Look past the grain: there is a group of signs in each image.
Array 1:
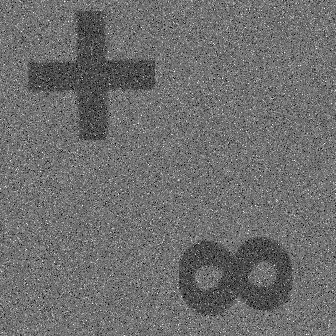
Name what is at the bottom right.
infinity sign
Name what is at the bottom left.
nothing
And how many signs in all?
2
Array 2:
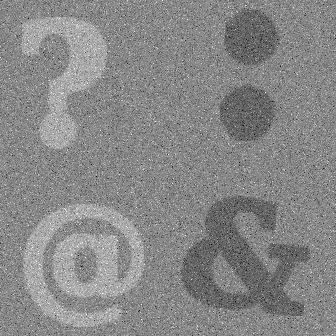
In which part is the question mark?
top left
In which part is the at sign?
bottom left
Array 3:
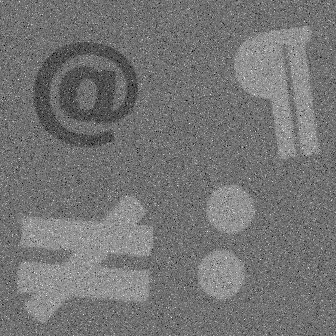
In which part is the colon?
bottom right
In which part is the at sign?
top left
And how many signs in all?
4
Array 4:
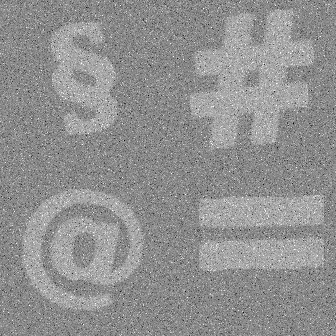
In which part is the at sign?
bottom left
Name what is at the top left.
section sign
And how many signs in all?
4
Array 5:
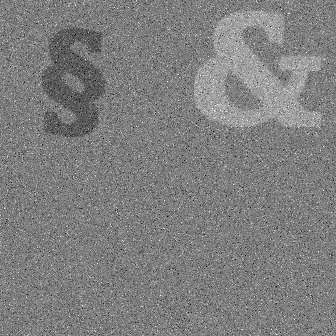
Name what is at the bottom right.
nothing
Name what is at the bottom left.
nothing
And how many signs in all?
2
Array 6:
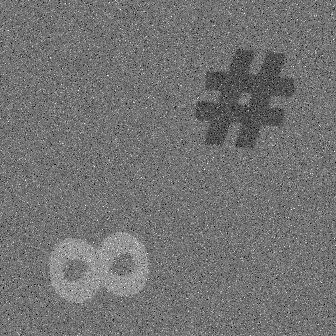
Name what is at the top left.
nothing
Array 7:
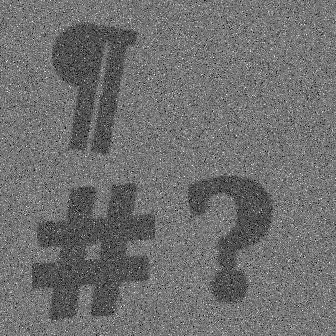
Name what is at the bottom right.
question mark
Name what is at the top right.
nothing
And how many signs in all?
3
